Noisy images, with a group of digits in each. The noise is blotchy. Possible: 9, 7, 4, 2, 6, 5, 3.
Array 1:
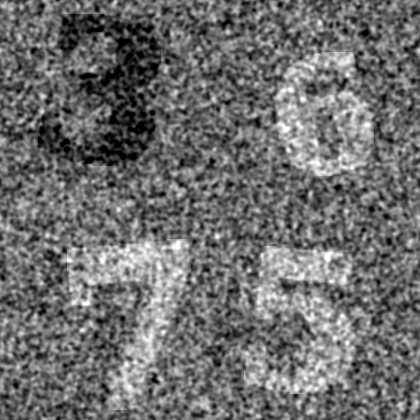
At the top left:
3
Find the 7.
bottom left
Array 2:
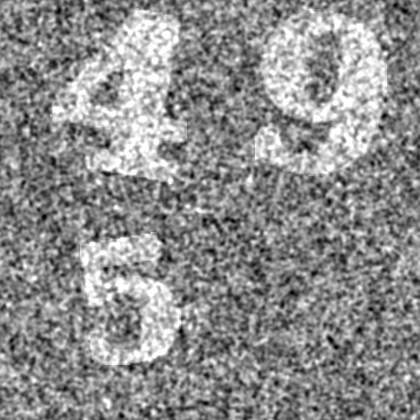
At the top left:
4
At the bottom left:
5
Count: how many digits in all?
3
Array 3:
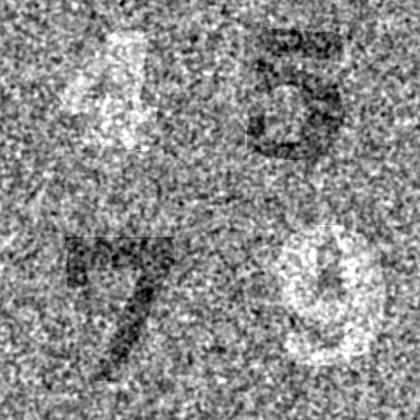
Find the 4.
top left
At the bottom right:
9
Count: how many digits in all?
4
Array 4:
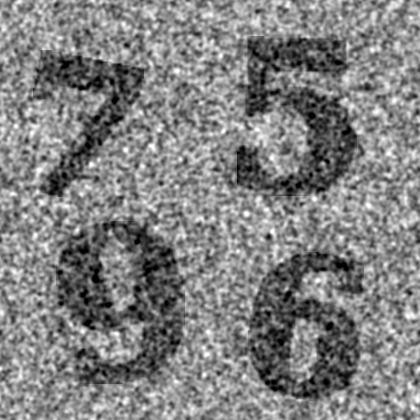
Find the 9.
bottom left
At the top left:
7
